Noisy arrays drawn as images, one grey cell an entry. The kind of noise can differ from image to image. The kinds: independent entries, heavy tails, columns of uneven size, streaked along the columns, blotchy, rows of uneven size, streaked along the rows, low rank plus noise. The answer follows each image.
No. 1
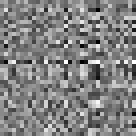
low rank plus noise
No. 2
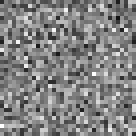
independent entries
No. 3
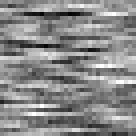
streaked along the rows
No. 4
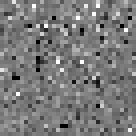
heavy tails
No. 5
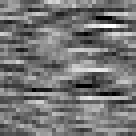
streaked along the rows
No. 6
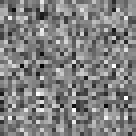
low rank plus noise
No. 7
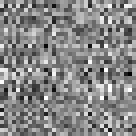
low rank plus noise
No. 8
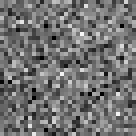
independent entries
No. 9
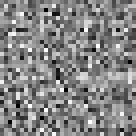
low rank plus noise
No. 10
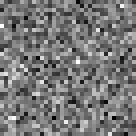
independent entries
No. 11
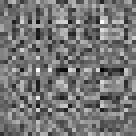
low rank plus noise
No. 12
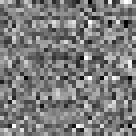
low rank plus noise
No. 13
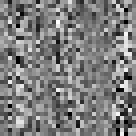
columns of uneven size
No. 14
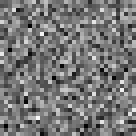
independent entries
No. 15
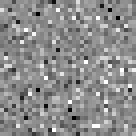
heavy tails
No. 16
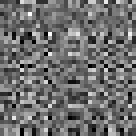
low rank plus noise
